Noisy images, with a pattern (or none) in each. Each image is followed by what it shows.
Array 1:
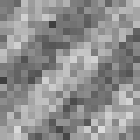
diagonal stripes
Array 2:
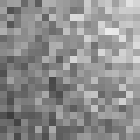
a smooth slope
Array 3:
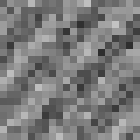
diagonal stripes
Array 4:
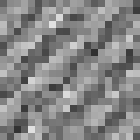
diagonal stripes
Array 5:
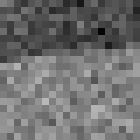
a sharp edge
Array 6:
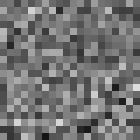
only noise
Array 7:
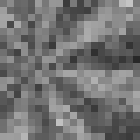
spokes from one point
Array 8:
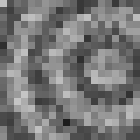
rings round one point
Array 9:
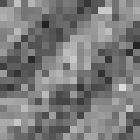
diagonal stripes
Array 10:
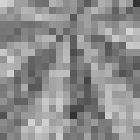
spokes from one point
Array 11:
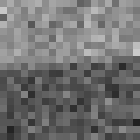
a sharp edge
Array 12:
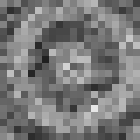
rings round one point
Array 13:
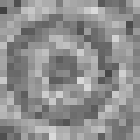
rings round one point
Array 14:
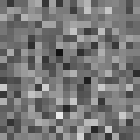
only noise
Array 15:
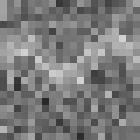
a wavy band
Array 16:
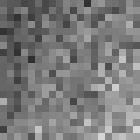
a smooth slope
